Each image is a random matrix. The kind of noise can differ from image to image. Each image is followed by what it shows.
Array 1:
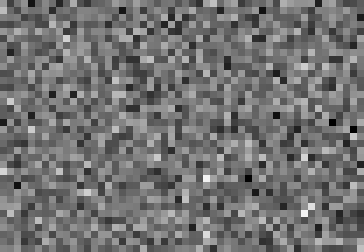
independent entries
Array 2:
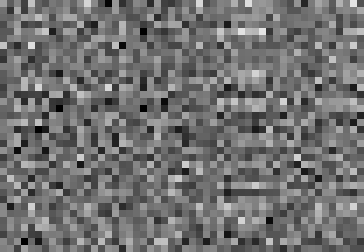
low rank plus noise
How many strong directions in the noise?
three or four
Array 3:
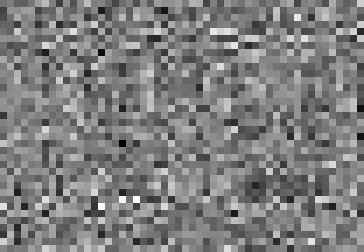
low rank plus noise
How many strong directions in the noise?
three or four
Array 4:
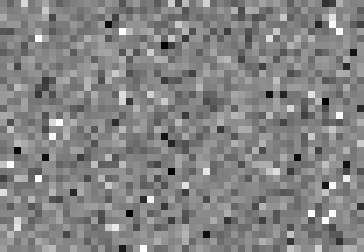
heavy tails
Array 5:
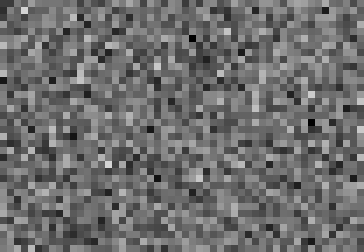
independent entries
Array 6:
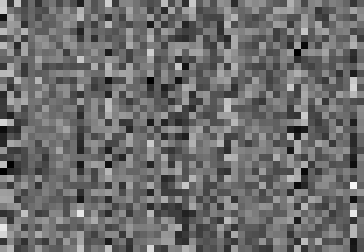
columns of uneven size
